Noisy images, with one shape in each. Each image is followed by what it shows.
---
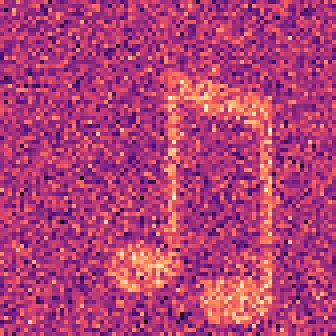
pair of musical notes
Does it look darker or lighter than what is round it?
lighter
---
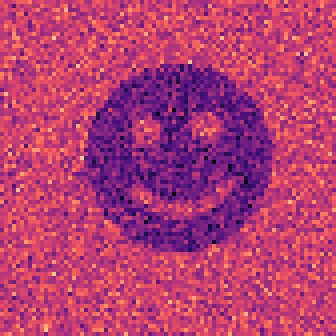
smiling face
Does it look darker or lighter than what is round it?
darker
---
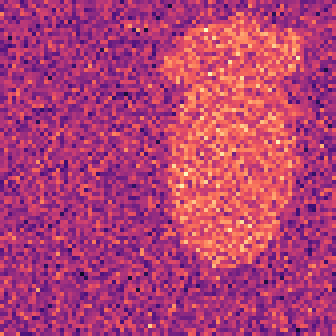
footprint
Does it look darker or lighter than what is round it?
lighter
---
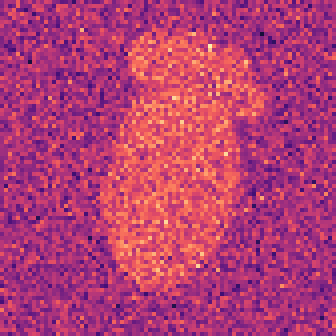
footprint
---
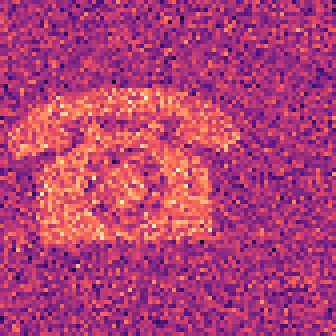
telephone
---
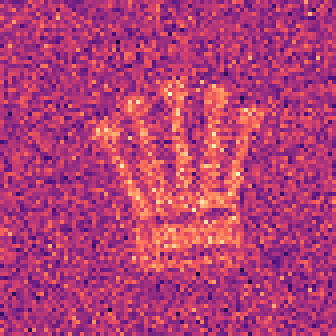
chess queen
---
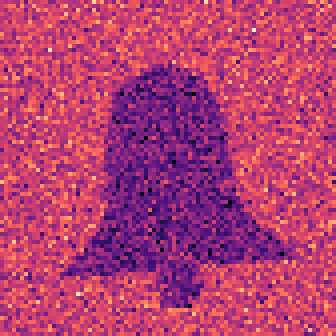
bell
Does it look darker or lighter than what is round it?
darker
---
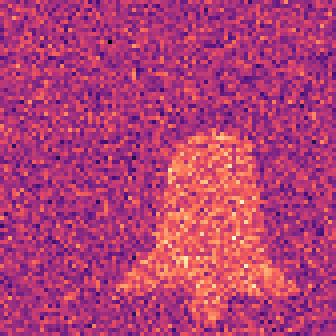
bell
